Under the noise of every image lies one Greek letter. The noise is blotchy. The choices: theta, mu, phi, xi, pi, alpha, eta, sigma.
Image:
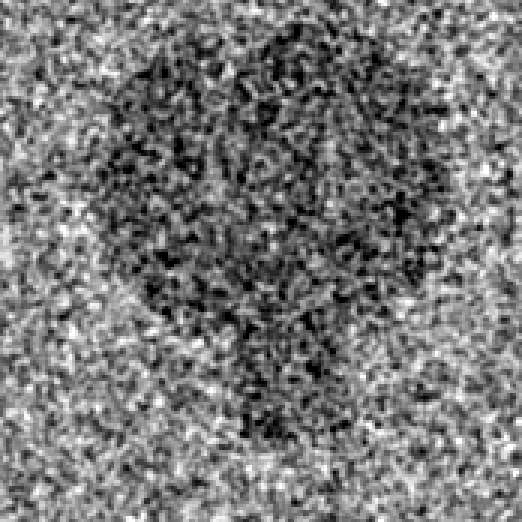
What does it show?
dark phi
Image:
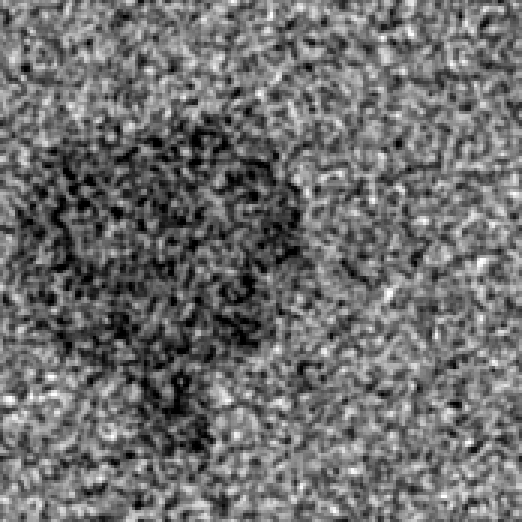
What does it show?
dark phi
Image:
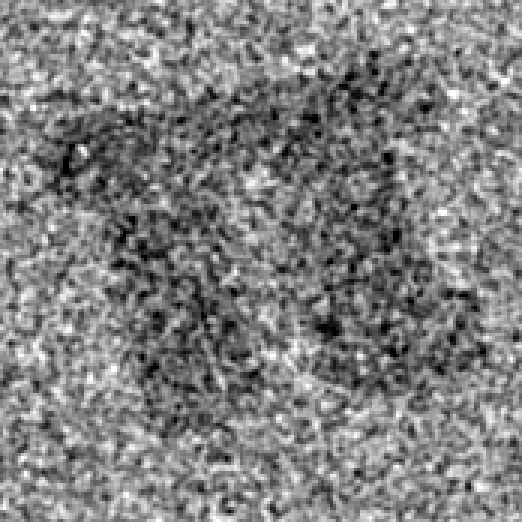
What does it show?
dark pi
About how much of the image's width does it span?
nearly all
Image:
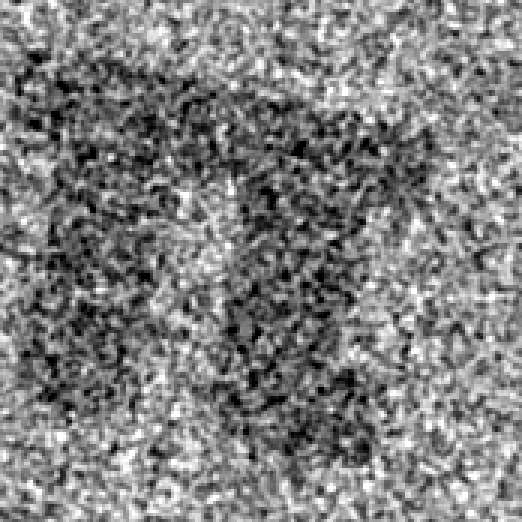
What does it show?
dark pi
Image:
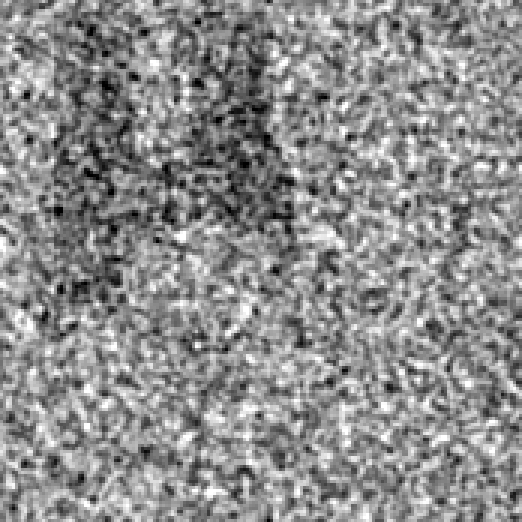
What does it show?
dark mu
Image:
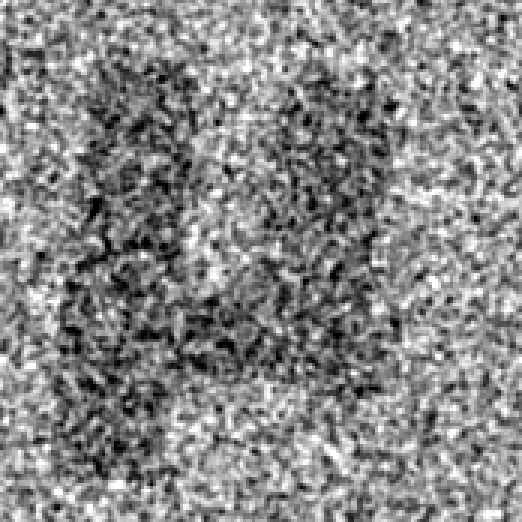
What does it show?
dark mu
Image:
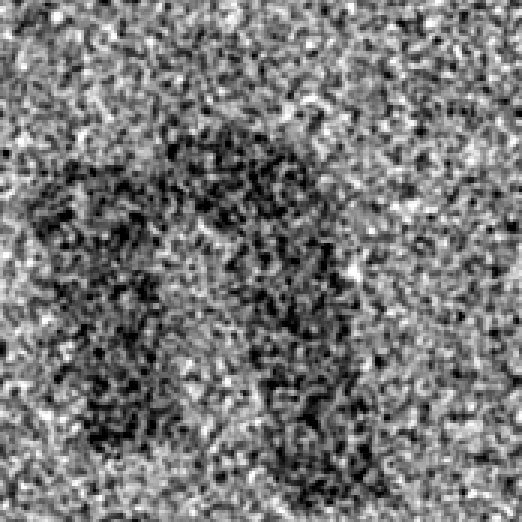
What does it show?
dark eta
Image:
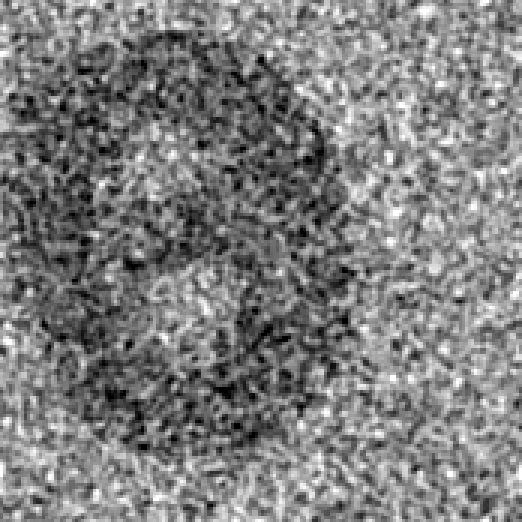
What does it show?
dark theta
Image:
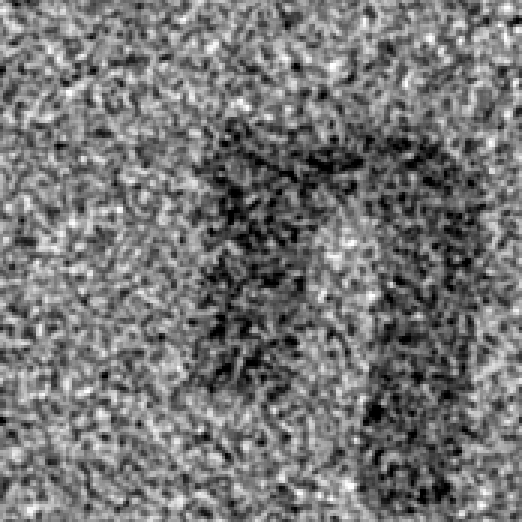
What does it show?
dark eta
